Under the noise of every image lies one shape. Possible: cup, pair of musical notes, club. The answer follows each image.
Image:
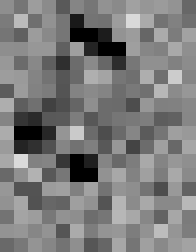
pair of musical notes
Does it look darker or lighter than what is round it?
darker
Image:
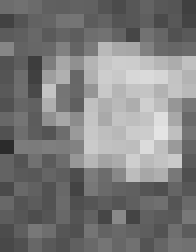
cup
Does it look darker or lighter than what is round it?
lighter
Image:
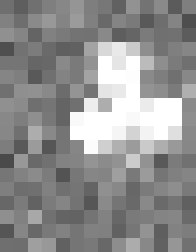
club
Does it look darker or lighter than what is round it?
lighter
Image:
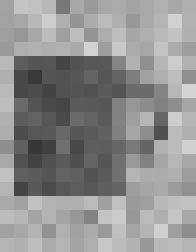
cup
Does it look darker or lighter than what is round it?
darker
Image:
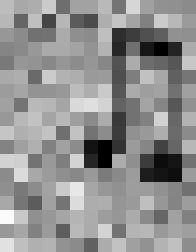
pair of musical notes
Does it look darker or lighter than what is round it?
darker
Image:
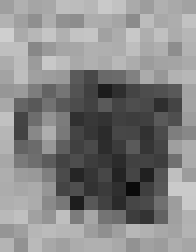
cup
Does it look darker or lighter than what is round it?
darker
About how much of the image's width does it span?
nearly all
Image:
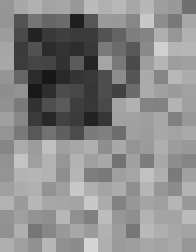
cup
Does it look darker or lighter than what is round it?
darker
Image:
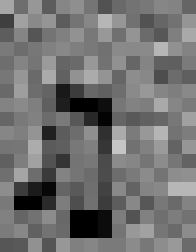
pair of musical notes
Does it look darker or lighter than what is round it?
darker
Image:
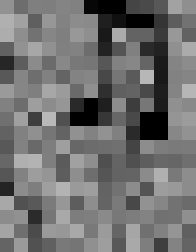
pair of musical notes
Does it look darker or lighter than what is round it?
darker
